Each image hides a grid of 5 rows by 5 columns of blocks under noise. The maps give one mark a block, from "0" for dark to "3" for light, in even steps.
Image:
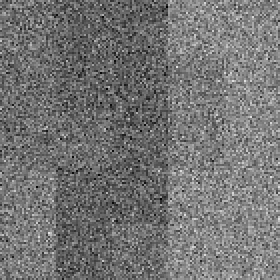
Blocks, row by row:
1 0 0 3 3
1 0 0 2 3
1 1 0 2 3
2 0 0 3 3
2 0 1 3 3
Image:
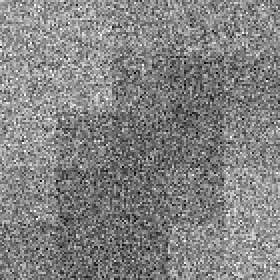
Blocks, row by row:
3 3 2 2 2
3 3 1 0 1
3 1 0 0 2
2 0 0 1 3
1 0 0 2 3
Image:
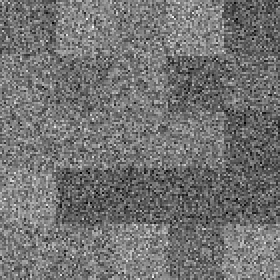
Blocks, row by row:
1 3 2 3 0
2 1 2 0 1
2 2 2 2 0
3 0 0 0 0
2 2 3 1 3
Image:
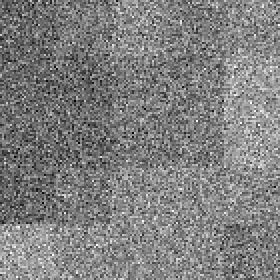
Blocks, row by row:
0 1 2 1 2
0 0 1 1 3
0 0 1 1 3
0 1 2 2 2
3 2 2 2 1
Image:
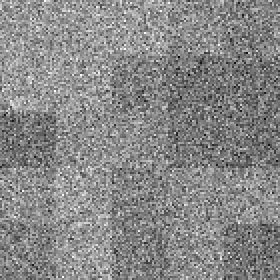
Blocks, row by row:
3 3 3 2 1
3 3 1 0 0
0 2 2 0 0
2 3 1 2 2
1 3 1 2 0
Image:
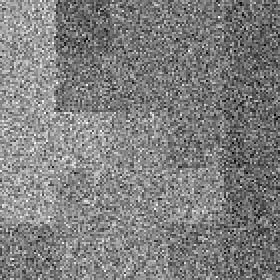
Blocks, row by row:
3 0 1 1 0
3 1 1 1 0
3 3 2 1 0
3 2 2 2 0
1 2 2 1 0
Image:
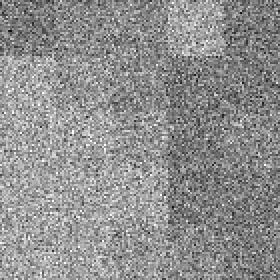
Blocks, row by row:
0 1 1 3 0
3 2 1 0 0
3 3 2 0 1
3 3 3 0 0
3 3 2 1 0
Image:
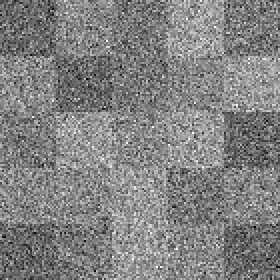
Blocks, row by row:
0 2 1 3 1
2 0 1 2 3
1 3 2 3 0
2 2 3 1 2
0 1 3 2 0
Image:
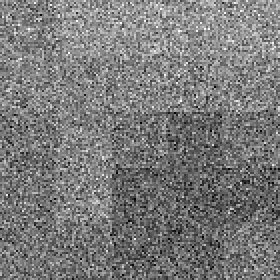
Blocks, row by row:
2 3 3 3 3
2 2 2 2 2
1 2 1 0 1
1 2 0 0 0
1 1 0 0 1
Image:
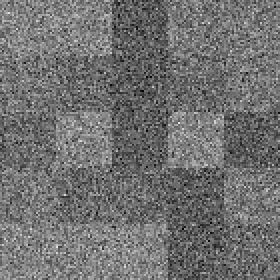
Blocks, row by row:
3 3 0 2 2
2 1 0 1 2
1 3 0 3 0
2 1 1 0 2
3 3 3 0 1
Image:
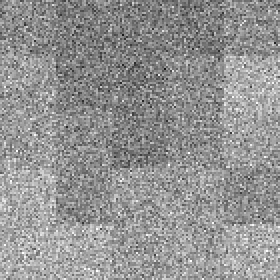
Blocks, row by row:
1 0 0 0 1
2 0 0 1 3
2 1 0 1 2
3 1 2 2 1
3 3 2 2 3
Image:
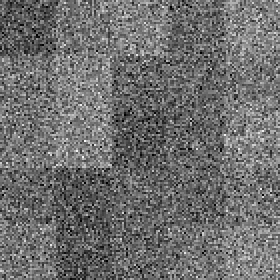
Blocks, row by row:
0 2 3 1 3
2 3 1 1 2
2 3 0 1 3
1 0 1 1 2
2 0 1 2 3
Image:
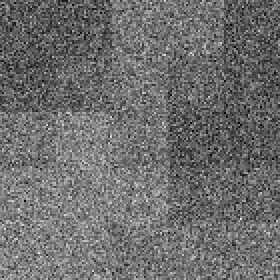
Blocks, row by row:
0 0 2 2 0
0 1 2 1 0
2 3 2 0 0
3 3 3 1 1
3 3 2 2 2
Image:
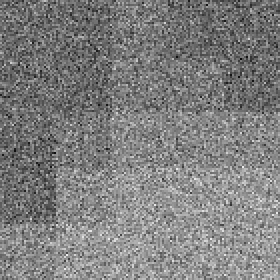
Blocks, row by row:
0 0 1 0 0
0 0 1 1 0
0 1 2 2 2
0 2 3 3 3
2 3 3 3 3
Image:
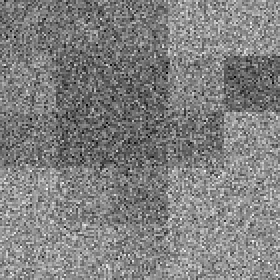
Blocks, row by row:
1 1 1 3 3
2 0 0 2 0
1 0 0 1 3
3 2 1 3 3
3 3 2 3 3
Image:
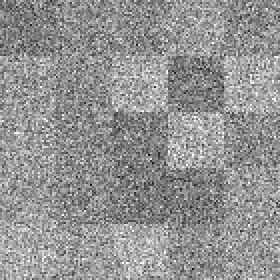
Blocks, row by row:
0 1 1 2 1
2 1 3 0 3
2 1 0 3 1
2 1 0 0 2
3 2 3 1 2
